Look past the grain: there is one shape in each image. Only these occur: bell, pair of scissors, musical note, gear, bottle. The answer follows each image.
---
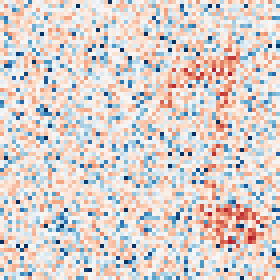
musical note
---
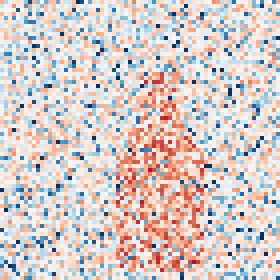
bottle
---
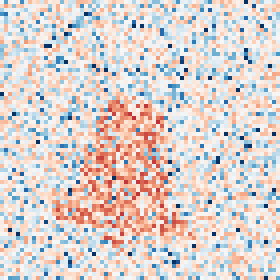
bell
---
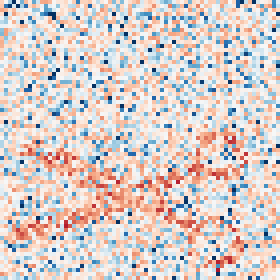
pair of scissors
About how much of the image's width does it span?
nearly all
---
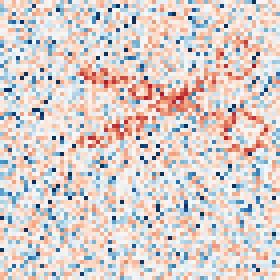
pair of scissors
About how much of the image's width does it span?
two thirds
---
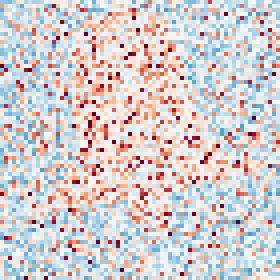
bell
